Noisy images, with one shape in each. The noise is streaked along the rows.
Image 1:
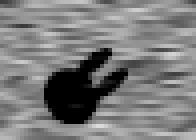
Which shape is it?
rabbit's head
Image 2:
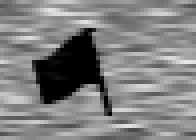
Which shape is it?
flag
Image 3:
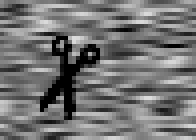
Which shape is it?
pair of scissors
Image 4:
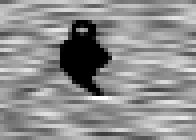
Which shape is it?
teapot
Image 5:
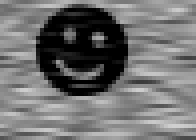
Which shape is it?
smiling face
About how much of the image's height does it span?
two thirds
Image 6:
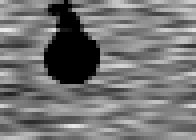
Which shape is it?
pear
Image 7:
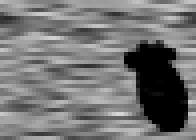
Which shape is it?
footprint
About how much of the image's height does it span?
two thirds
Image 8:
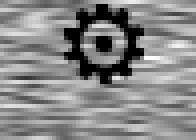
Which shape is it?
gear
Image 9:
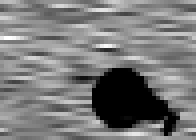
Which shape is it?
pear
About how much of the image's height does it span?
half
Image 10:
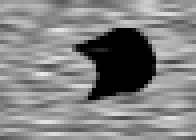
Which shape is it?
cat's head
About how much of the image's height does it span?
half
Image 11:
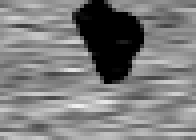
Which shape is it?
cloud
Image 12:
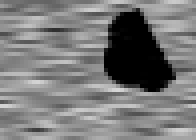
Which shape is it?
cloud
